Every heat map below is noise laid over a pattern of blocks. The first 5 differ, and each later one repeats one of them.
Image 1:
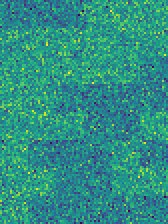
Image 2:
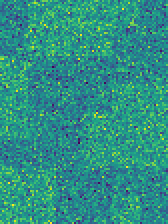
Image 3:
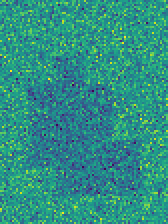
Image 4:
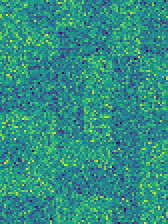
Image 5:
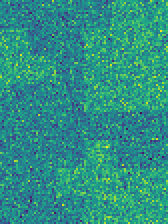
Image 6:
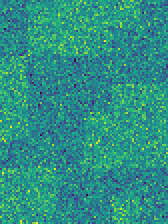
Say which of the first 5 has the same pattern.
2
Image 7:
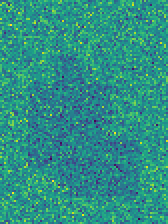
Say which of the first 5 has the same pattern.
3
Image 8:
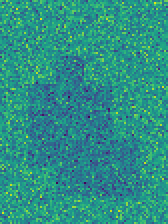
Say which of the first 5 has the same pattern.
3
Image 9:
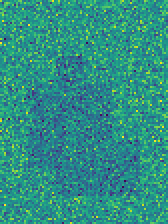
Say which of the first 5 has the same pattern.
3
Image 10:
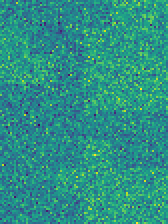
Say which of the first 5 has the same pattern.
5
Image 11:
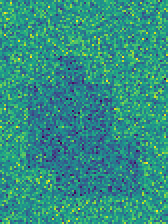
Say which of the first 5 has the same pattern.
3
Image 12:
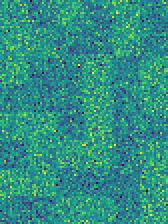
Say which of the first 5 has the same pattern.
4
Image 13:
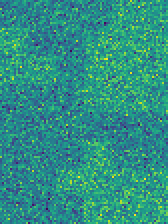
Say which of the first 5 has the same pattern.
5
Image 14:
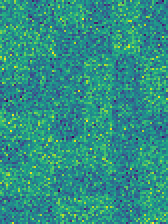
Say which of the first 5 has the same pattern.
4
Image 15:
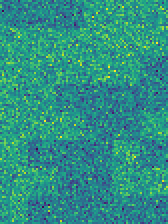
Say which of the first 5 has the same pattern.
1
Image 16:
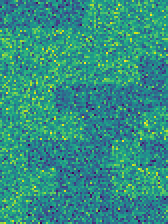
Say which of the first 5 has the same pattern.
1
